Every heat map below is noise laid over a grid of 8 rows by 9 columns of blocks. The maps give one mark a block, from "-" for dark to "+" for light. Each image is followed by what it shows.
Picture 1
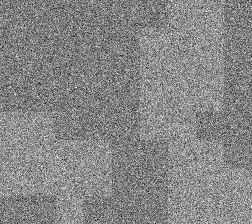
------++-
-----+++-
-----+++-
-----+++-
++---++--
++++--++-
++++--+++
--+---+++
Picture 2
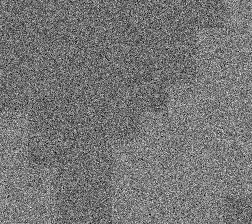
--------+
-------++
-------++
------+++
+----++++
+---+++++
++--+++++
++--++++-
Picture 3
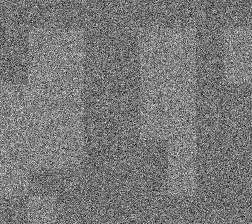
---------
-++--++-+
-++--++-+
+++--++--
+++--++--
+++---+--
+-----+--
-+-------
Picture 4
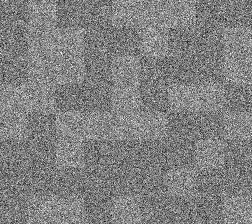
-+--+++--
-++--+--+
-++-+---+
++--+-++-
+-++++--+
--+----+-
------+--
-++-+---+
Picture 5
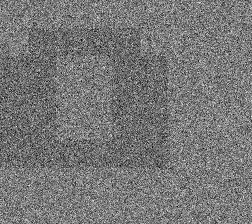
+++++++++
+----++++
--++--+++
--++--+++
--++--+++
------+++
+++++++++
+++++++++
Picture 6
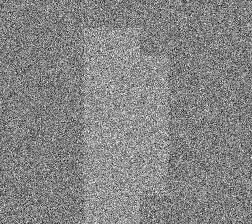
---------
---++----
---+++---
---+++---
---+++---
---+++---
---+++---
---++----
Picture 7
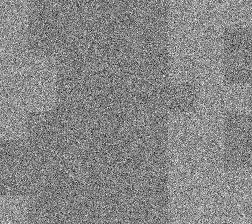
+-----+++
+-----++-
++----++-
++-----++
+-----++-
------++-
------+++
+-----+++
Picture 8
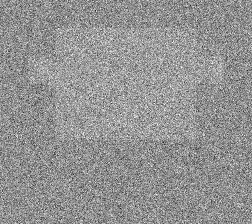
---------
--+++++--
-+++++++-
--+++++--
--+++++--
---------
---------
---------
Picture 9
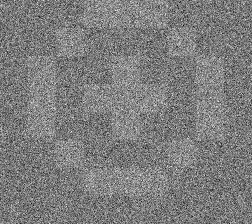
---+++---
--+---+--
-+--+--+-
-+-+++-+-
-+--+--+-
--+---+--
---+++---
---------
